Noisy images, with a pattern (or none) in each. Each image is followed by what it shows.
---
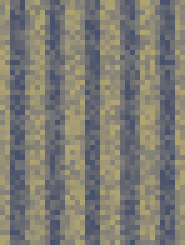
vertical stripes
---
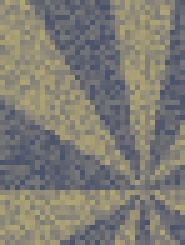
spokes from one point
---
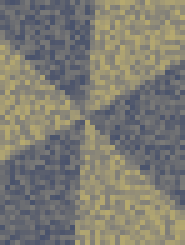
spokes from one point
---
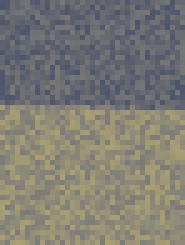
a sharp edge
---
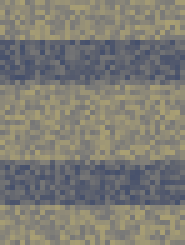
horizontal stripes
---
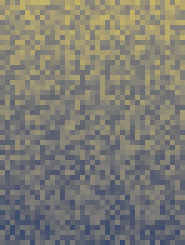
a smooth slope
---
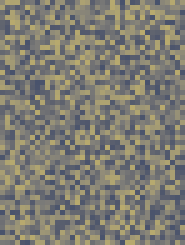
only noise
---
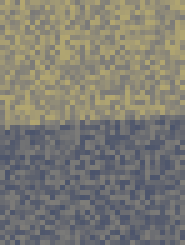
a sharp edge
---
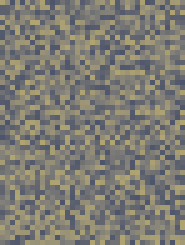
only noise
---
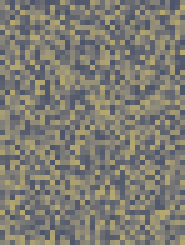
only noise
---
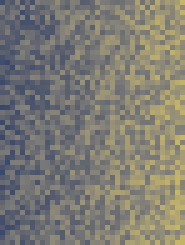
a smooth slope
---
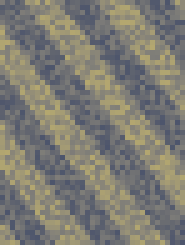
diagonal stripes
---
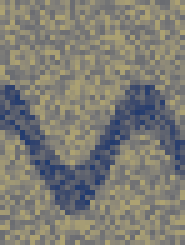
a wavy band
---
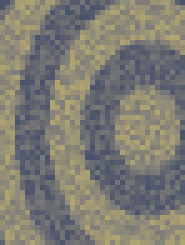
rings round one point
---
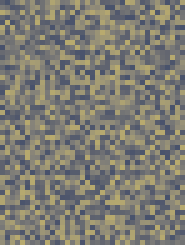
only noise
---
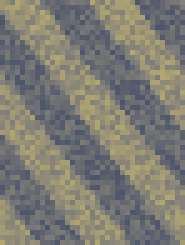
diagonal stripes
